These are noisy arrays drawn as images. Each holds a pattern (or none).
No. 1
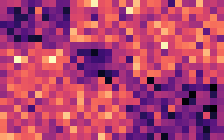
blocks along the diagonal
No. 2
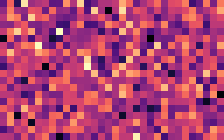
only noise
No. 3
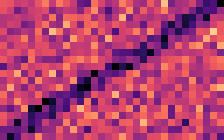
a diagonal band
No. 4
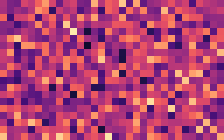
only noise
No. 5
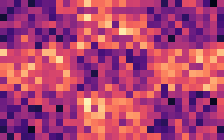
a checkerboard
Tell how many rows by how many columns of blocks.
3 by 3
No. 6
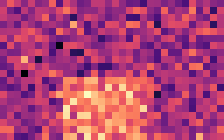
one block
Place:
bottom middle
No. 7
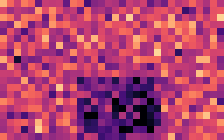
one block
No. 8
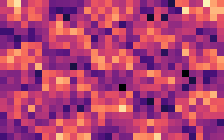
a checkerboard
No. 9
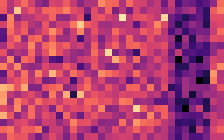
one band of columns
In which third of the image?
right
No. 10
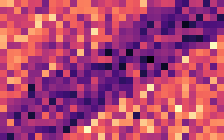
a diagonal band
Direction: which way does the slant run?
bottom left to top right
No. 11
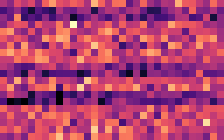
bands of rows
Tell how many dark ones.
3
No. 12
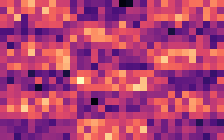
a checkerboard
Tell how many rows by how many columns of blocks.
6 by 3
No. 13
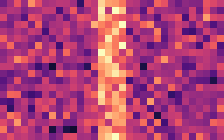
one band of columns
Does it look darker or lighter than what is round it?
lighter
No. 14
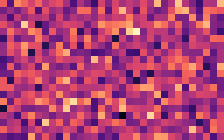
only noise
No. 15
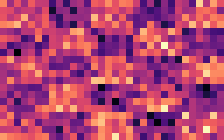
a checkerboard
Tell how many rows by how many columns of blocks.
5 by 5
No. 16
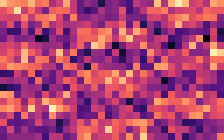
a checkerboard
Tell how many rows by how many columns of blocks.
6 by 3
